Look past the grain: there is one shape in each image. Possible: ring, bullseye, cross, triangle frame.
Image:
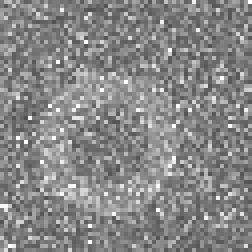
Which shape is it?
ring
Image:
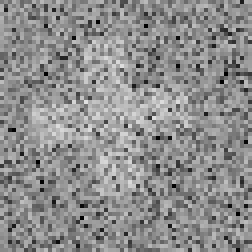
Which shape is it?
cross
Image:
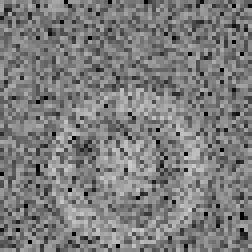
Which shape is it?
bullseye
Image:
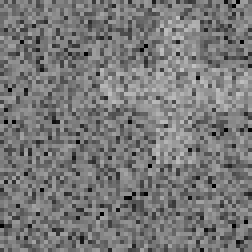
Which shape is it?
cross
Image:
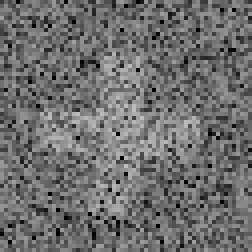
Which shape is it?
cross
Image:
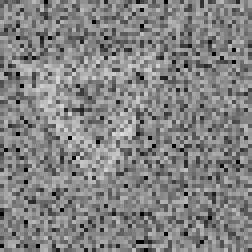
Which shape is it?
triangle frame
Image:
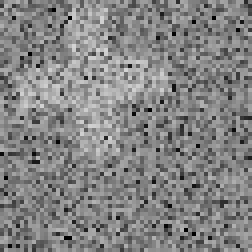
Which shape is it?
cross
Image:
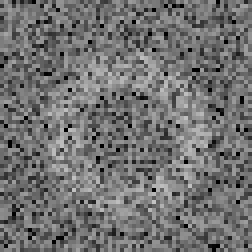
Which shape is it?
ring
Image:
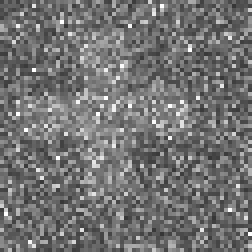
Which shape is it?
cross
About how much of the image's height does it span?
two thirds
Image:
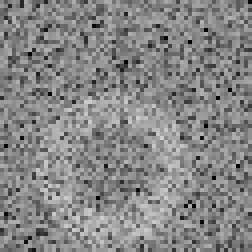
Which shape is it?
ring
